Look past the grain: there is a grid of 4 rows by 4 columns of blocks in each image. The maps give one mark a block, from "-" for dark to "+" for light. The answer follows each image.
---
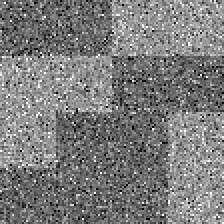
- - + +
+ + - -
+ - - +
- - - +
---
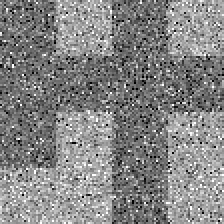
- + - +
- - - -
- + - +
+ + - +
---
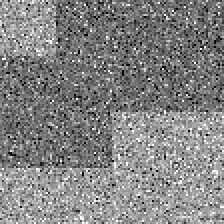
+ - - -
- - - -
- - + +
+ + + +
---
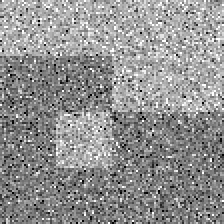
+ + + +
- - + +
- + - -
- - - -
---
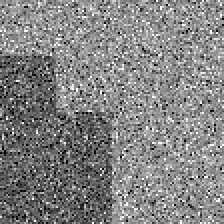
+ + + +
- + + +
- - + +
- - + +
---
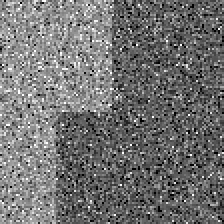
+ + - -
+ + - -
+ - - -
+ - - -
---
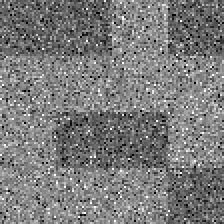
- - + -
+ + + +
+ - - +
+ + + -
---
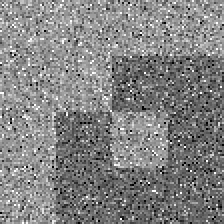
+ + + +
+ + - -
+ - + -
+ - - -
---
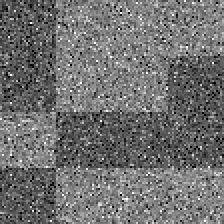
- + + +
- + + -
+ - - -
- + + +
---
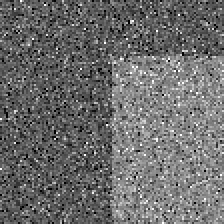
- - - -
- - + +
- - + +
- - + +
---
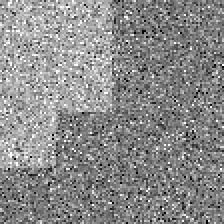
+ + - -
+ + - -
+ - - -
- - - -
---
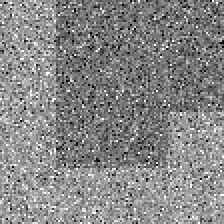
+ - - -
+ - - -
+ - - +
+ + + +
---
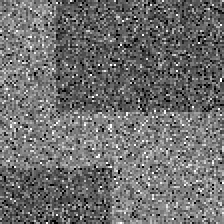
+ - - -
+ - - -
+ + + +
- - + +
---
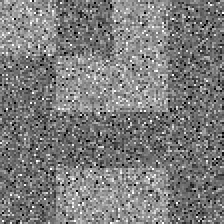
+ - + -
- + + -
- - - -
- + + -
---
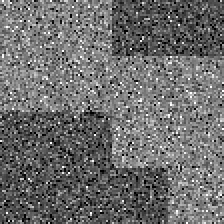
+ + - -
+ + + +
- - + +
- - - +
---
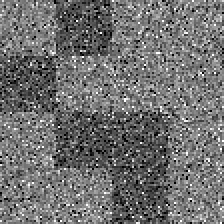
+ - + +
- + + +
+ - - +
+ + - +
